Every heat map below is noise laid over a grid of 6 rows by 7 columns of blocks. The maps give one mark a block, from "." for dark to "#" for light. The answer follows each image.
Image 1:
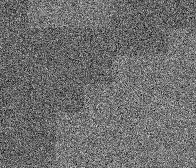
. # # # . . .
. . . . . . #
. . . . # # #
. . . # # # #
. . # # # # #
. . # # # # #
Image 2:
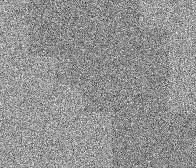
# . . . . # #
# . . . . . #
# # . . . . #
# # # . . . #
# # # # . . .
# # # # . . .
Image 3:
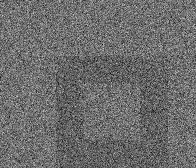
# # # # # # #
# # # # # # #
# # . . . . #
# # . # # . #
# # . # # . #
# # . . . . #
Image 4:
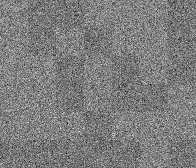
# . . # # # .
# . # . # # .
# # . # . # .
# # . # . . #
# # # . # # #
. . . . . # .
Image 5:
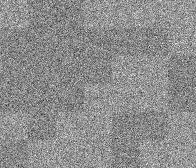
# . . # # # #
. . . . . . #
. . . . # # .
. . . # # # .
# . # # . . #
. # # # . # #
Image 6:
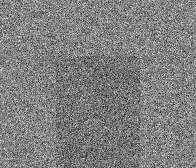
# # # # # # #
# # # # # # #
# # . . . # #
# # . . . # #
# # . . . # #
# # . . . # #
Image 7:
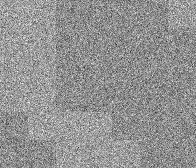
# # . . . . #
# # . . . . .
# # . . . . .
# # . . . . .
. # # # . . .
. . # # # . .
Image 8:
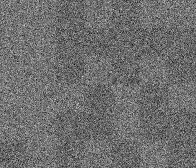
# # . # . # #
# # . . . . .
# # . # . # .
# # # . # . #
# # . . # . .
. # . # . # .
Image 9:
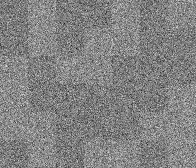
. # . . # . #
. # . # # . .
# . # # . . .
# . . . . . #
# # . . . # #
. # . # # . #
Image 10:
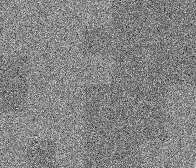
# # # # . . .
# # # . . . .
. # # # . . .
. # # . . . #
# # # . . . #
# . # . . # #
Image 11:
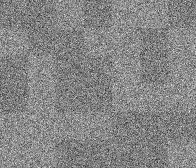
. . # . # # .
# . . # # . #
. # . . # . #
. # . . # # #
# # # # . . .
# # . . . . #
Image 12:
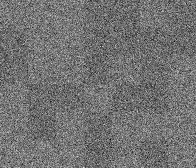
# # # . . # .
. # # . . . .
. # # . # . #
# . . # . . #
# . # . # # #
# # # . # . #
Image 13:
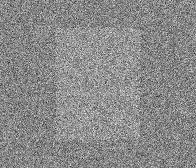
. . . . . . .
. . # # # . .
. . # # # . .
. . # # # . .
. . # # # . .
. . . . . . .
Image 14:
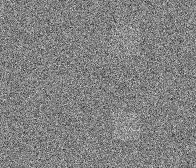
. . . . . . .
. . . . # . .
. . . . . . .
. . . . . . .
. . . . # . .
. . . . . . .
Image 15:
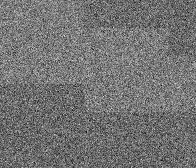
# # # . . . .
# # # # # # .
# # # # # # #
. . . # # # #
. . . . . . .
. . . . . . .
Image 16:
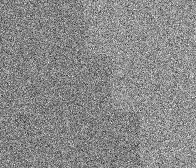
. . . # # # #
. . . # # # #
. . . . # # #
. . . . # # #
. . . . . # #
. . . . . # #
